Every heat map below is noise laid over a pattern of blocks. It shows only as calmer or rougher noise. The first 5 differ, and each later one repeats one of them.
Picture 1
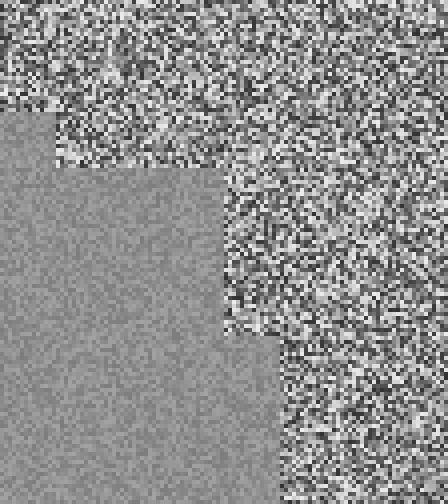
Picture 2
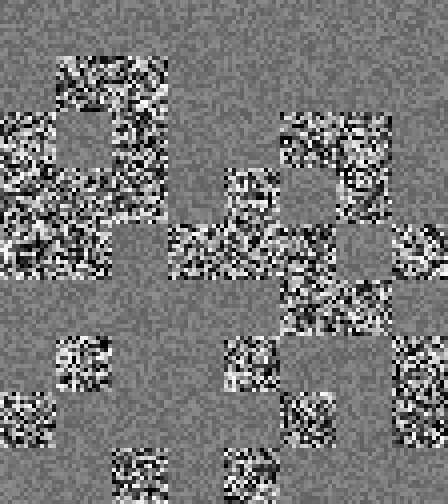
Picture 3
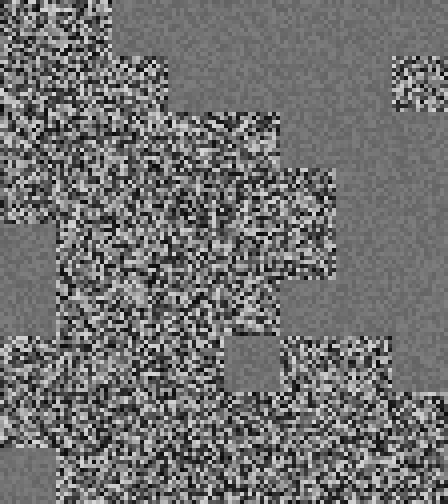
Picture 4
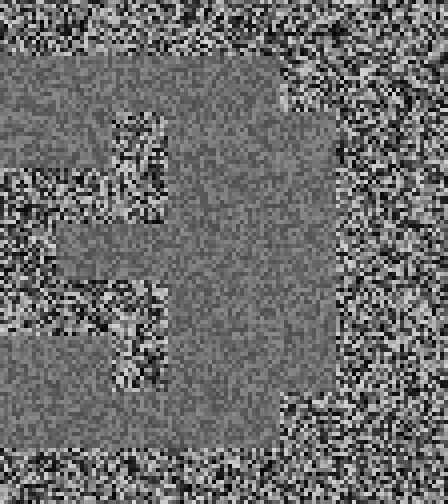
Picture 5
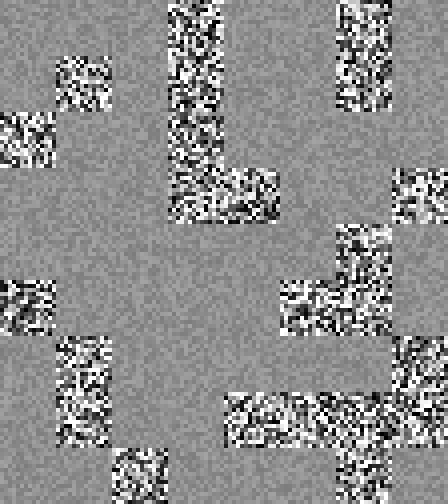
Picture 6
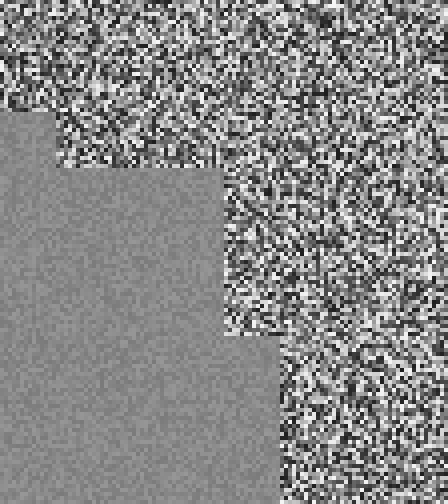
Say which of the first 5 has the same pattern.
1
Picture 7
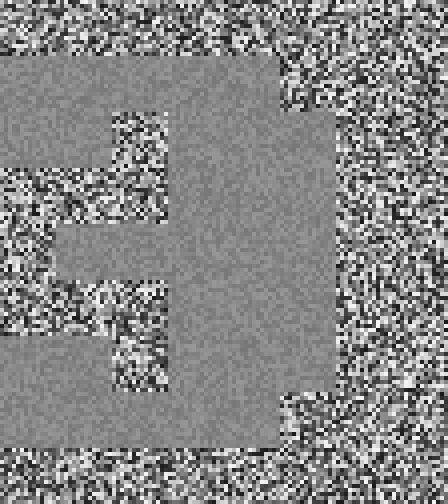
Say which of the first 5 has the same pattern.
4
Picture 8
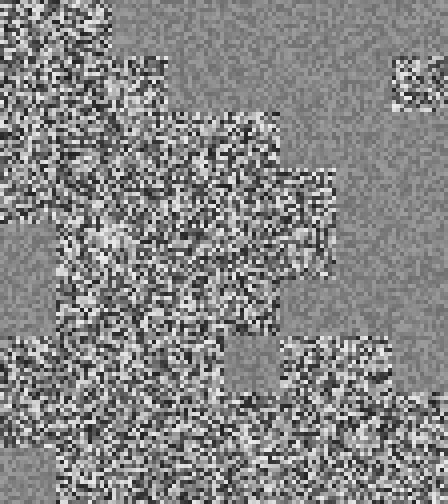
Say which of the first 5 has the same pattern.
3
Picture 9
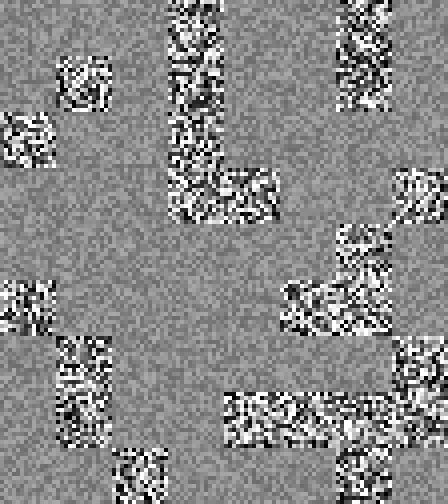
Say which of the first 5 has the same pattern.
5
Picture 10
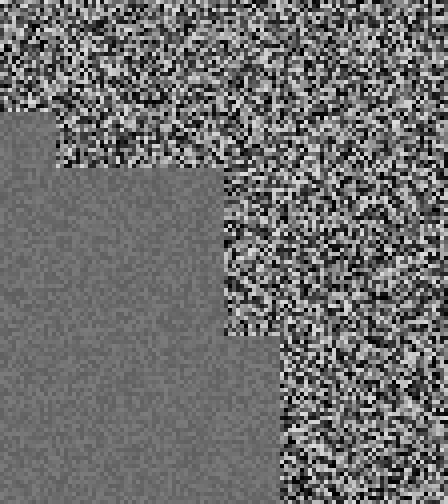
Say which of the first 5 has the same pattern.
1
